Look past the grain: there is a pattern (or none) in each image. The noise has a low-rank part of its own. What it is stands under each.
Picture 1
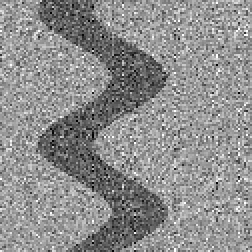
a wavy band
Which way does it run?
top to bottom
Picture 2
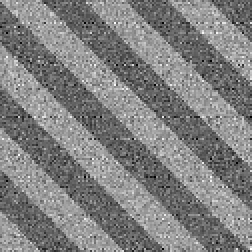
diagonal stripes
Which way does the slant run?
top left to bottom right
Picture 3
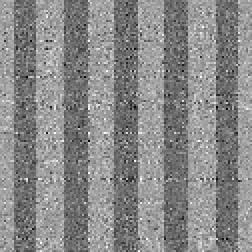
vertical stripes
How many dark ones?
5
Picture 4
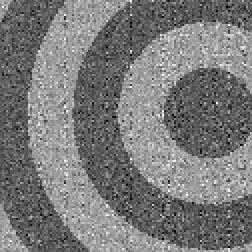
rings round one point
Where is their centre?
middle right
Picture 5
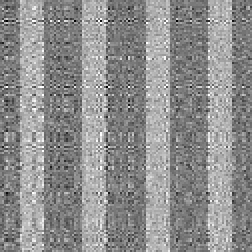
vertical stripes
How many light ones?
4
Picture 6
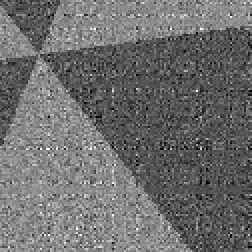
spokes from one point
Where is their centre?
top left
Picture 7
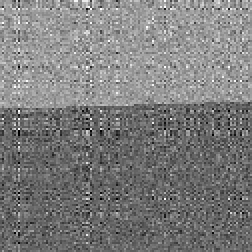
a sharp edge
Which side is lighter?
top
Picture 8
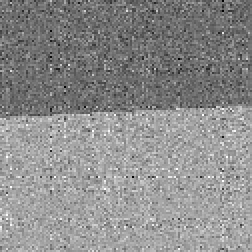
a sharp edge
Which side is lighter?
bottom
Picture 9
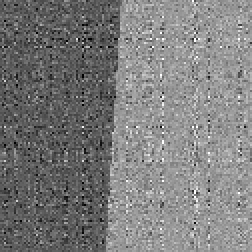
a sharp edge
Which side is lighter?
right
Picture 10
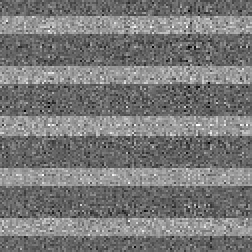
horizontal stripes
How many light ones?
5
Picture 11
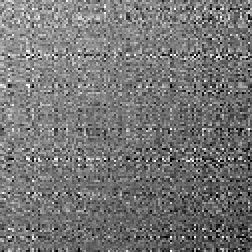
a smooth slope
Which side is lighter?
top left
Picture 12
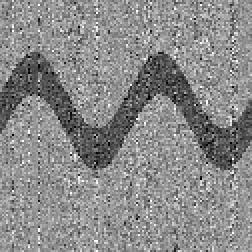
a wavy band
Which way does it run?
left to right
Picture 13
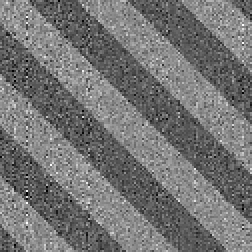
diagonal stripes
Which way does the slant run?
top left to bottom right
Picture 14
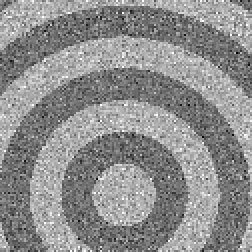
rings round one point
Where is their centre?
bottom middle
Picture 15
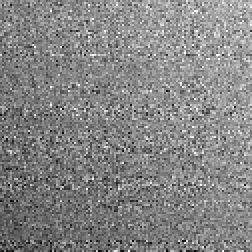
a smooth slope
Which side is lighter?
top right
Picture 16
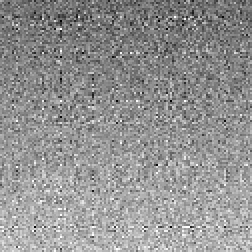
a smooth slope
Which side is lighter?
bottom
